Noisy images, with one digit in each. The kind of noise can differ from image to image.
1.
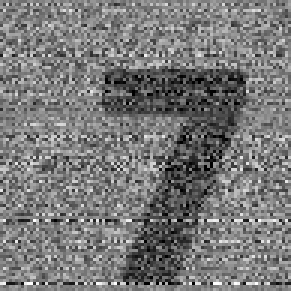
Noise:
rows of uneven size
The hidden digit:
7
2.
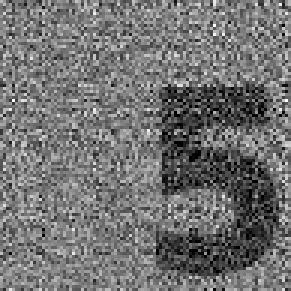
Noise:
low rank plus noise
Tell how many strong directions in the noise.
three or four
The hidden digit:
5
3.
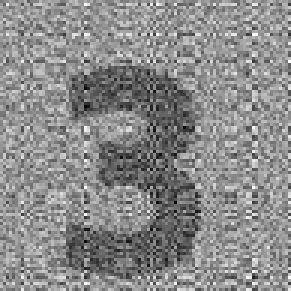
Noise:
low rank plus noise
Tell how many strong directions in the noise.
one
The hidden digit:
3
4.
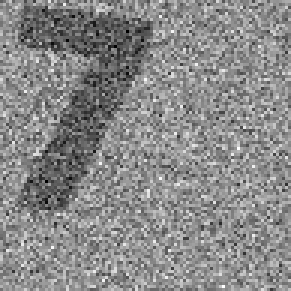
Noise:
independent entries
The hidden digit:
7
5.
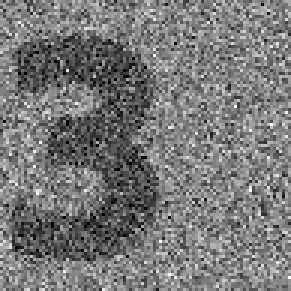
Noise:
independent entries
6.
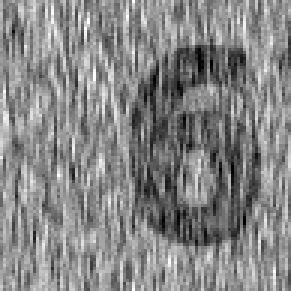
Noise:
streaked along the columns
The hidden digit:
6
